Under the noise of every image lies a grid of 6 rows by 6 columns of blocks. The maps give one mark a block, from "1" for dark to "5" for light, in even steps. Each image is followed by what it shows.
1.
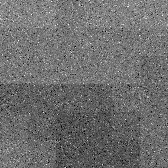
554555
444444
444443
222233
321123
431113
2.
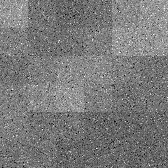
521245
322355
234432
345322
322111
221111
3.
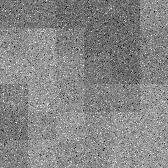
221114
453113
554213
354335
245455
354455
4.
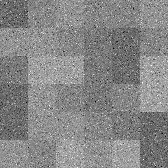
134334
443213
255215
143235
144321
435451
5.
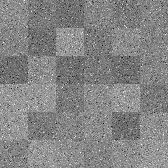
421323
315243
141213
552452
523414
354345
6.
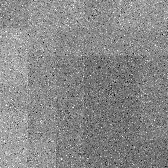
344344
543333
532112
432112
532112
542111
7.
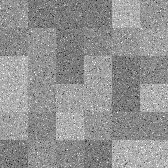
311153
231234
531412
534415
425322
132155
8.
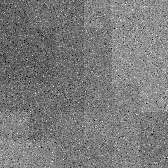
122455
112355
112355
222345
423443
543343
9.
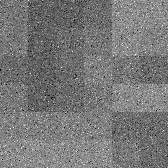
311255
312354
212432
312355
444422
555532
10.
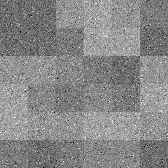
114542
112551
443214
532325
544554
212331
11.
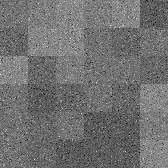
345451
255323
524332
312325
323114
321115
